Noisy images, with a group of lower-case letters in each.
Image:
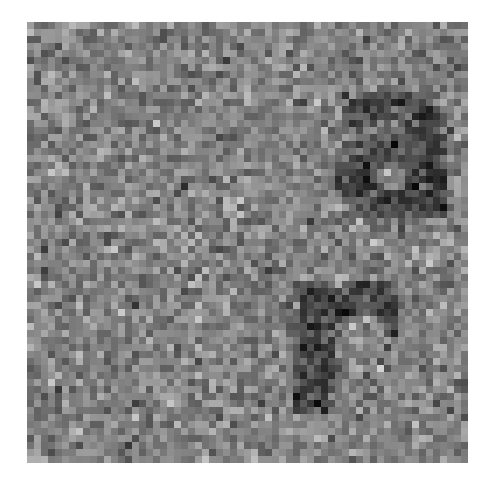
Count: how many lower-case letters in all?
2
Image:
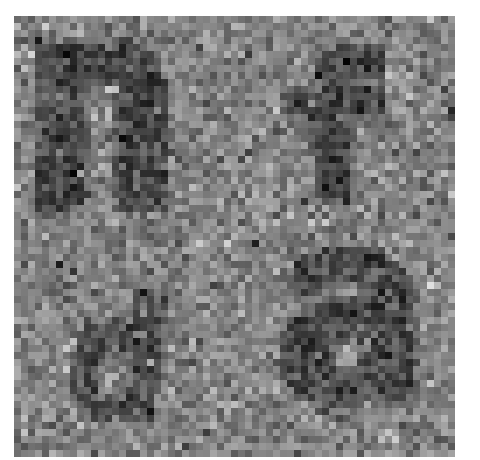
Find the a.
bottom right
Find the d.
bottom left
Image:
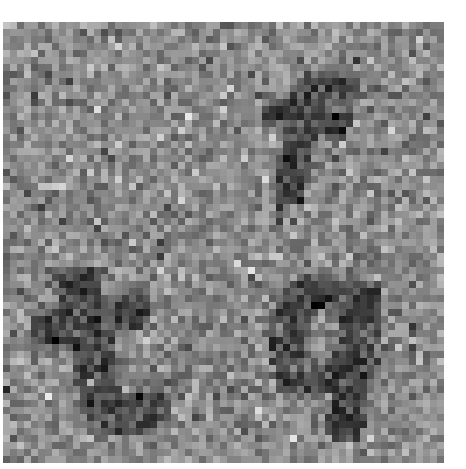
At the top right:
f
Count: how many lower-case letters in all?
3
